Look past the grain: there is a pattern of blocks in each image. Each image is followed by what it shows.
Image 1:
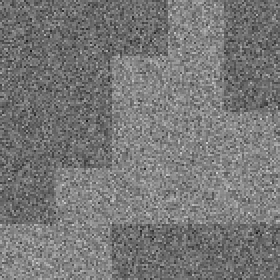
no symmetry
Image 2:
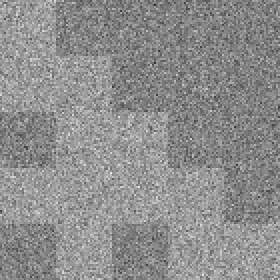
mirrored about the diagonal from the bottom left
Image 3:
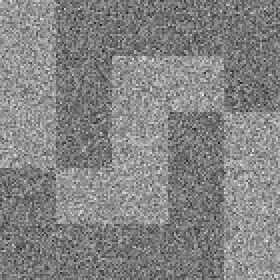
the same after a half turn
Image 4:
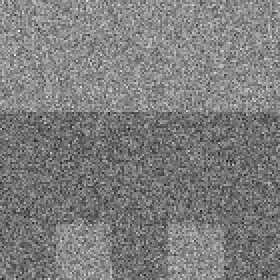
left and right mirror each other
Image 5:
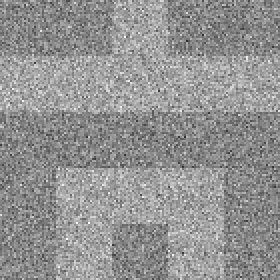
left and right mirror each other
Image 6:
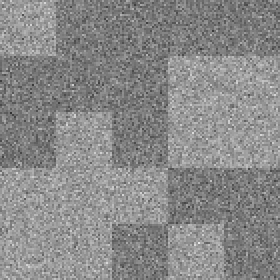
no symmetry
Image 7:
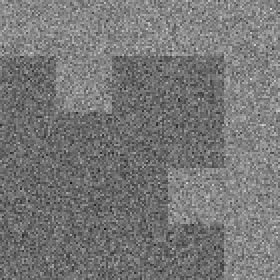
mirrored about the diagonal from the bottom left
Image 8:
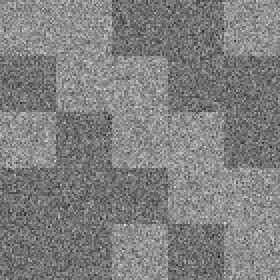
mirrored about the diagonal from the bottom left
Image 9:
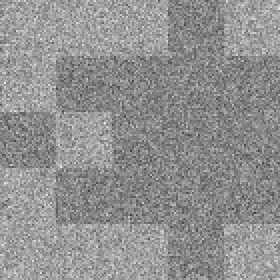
top and bottom mirror each other
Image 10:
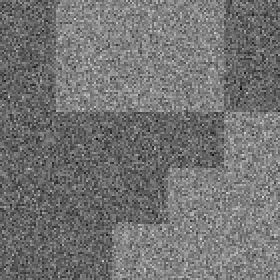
no symmetry
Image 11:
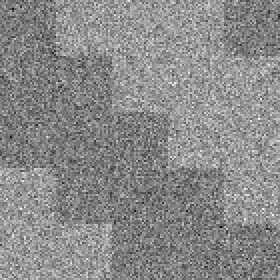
mirrored about the diagonal from the bottom left
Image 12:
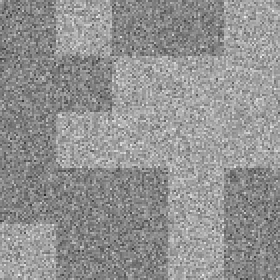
no symmetry
